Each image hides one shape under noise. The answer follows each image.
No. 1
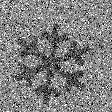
snowflake
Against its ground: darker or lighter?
darker
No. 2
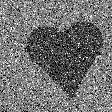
heart
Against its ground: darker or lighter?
darker
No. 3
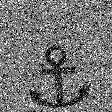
anchor
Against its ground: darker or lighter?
darker
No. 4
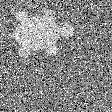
turtle
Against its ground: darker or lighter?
lighter
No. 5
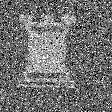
chess rook
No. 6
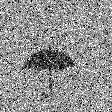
umbrella
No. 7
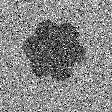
flower
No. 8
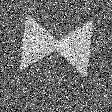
bow tie
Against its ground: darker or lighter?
lighter
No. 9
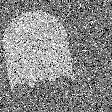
ghost
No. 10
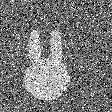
rabbit's head
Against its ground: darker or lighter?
lighter
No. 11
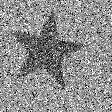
star
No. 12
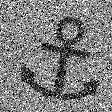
anchor
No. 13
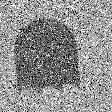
ghost
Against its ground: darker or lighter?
darker
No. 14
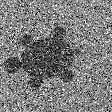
turtle
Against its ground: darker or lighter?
darker
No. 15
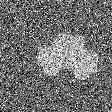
car
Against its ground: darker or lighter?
lighter
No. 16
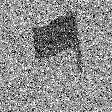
flag
